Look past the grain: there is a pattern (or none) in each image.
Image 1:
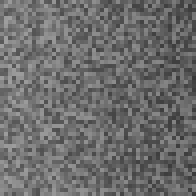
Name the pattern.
a smooth slope
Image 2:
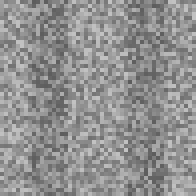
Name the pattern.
vertical stripes
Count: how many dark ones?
2
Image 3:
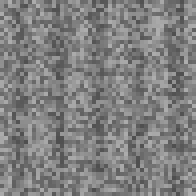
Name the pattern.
vertical stripes
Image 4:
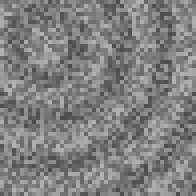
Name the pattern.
rings round one point
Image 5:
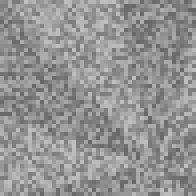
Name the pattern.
spokes from one point
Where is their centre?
bottom right
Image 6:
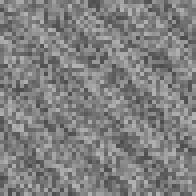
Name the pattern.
diagonal stripes
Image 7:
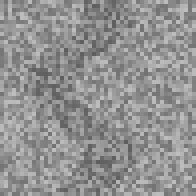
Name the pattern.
a wavy band
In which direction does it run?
top to bottom
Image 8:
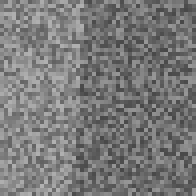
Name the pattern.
a sharp edge
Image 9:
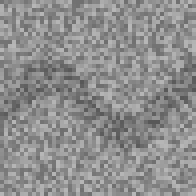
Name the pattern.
a wavy band
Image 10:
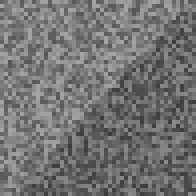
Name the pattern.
a sharp edge
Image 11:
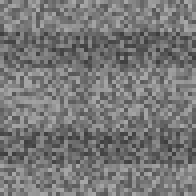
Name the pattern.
horizontal stripes
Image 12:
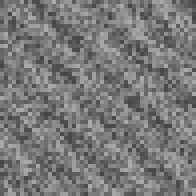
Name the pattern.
diagonal stripes
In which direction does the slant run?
top left to bottom right
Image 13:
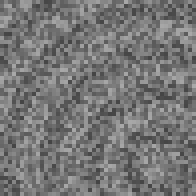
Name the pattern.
rings round one point
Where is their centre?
bottom right
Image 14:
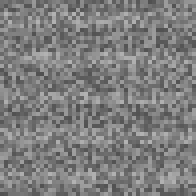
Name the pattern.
horizontal stripes
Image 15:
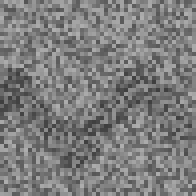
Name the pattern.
a wavy band
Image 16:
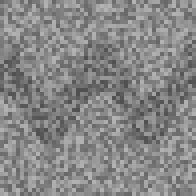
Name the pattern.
a wavy band
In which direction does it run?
left to right
